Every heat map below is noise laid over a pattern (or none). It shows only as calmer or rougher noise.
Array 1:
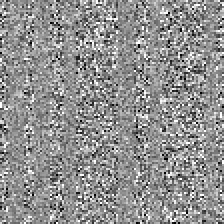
bands of columns
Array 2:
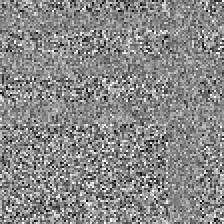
bands of rows crossing bands of columns
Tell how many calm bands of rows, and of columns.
3 and 1
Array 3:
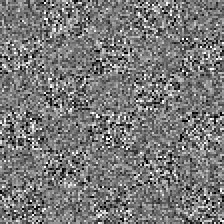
a checkerboard
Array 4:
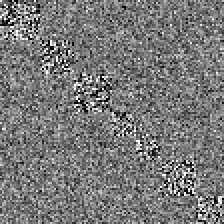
blocks along the diagonal
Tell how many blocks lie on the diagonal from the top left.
7
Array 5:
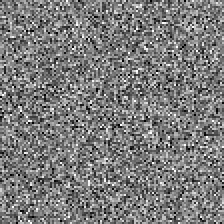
only noise
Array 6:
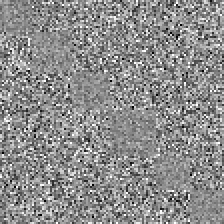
blocks along the diagonal
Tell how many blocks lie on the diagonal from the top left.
6
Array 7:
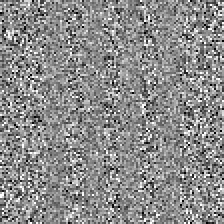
bands of columns
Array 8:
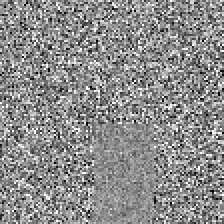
one block
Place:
bottom middle
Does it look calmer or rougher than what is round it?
calmer
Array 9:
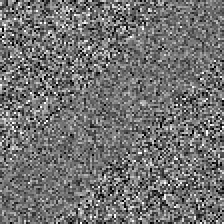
a diagonal band
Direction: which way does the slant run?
bottom left to top right
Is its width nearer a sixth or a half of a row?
a half
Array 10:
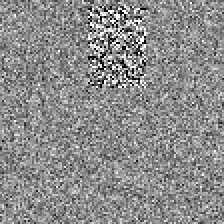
one block
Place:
top middle
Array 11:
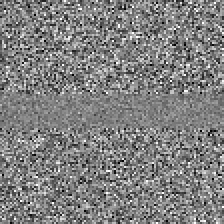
one band of rows
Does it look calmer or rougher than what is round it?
calmer
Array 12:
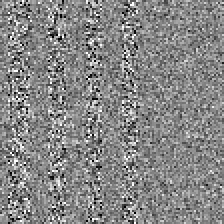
bands of columns
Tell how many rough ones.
4
